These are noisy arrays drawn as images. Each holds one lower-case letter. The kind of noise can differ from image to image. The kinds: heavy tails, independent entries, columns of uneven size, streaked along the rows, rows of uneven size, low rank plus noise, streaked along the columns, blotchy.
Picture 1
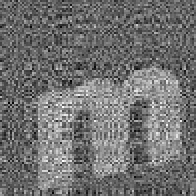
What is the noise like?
low rank plus noise
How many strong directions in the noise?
two
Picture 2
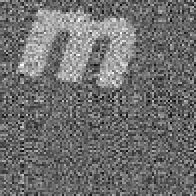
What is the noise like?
low rank plus noise
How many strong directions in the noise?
three or four
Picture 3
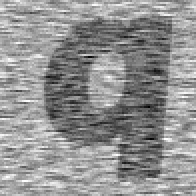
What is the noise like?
streaked along the rows
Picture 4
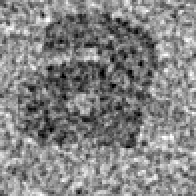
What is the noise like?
blotchy
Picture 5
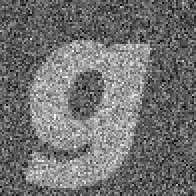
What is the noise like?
independent entries
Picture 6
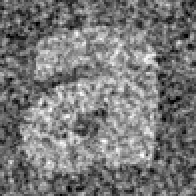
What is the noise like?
blotchy
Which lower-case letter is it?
a
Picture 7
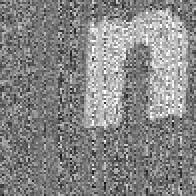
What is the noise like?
columns of uneven size
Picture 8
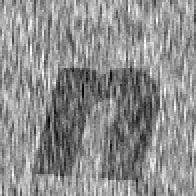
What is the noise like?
streaked along the columns
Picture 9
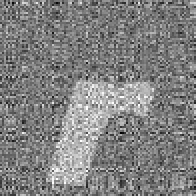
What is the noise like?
low rank plus noise
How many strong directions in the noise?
two
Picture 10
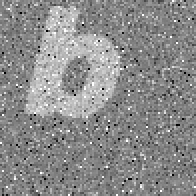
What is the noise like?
heavy tails
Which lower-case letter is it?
b
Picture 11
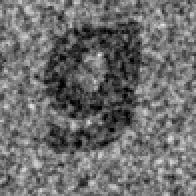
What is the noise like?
blotchy
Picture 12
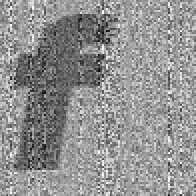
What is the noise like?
columns of uneven size
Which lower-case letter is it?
f
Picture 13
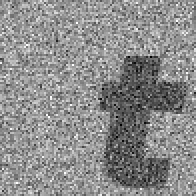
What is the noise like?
independent entries
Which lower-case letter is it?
t
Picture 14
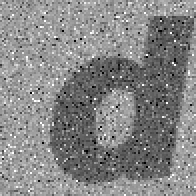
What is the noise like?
heavy tails
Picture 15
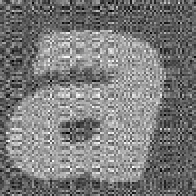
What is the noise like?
low rank plus noise
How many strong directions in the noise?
one
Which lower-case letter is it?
a
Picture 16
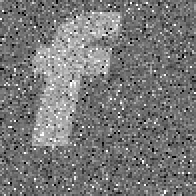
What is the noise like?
heavy tails
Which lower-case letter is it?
f
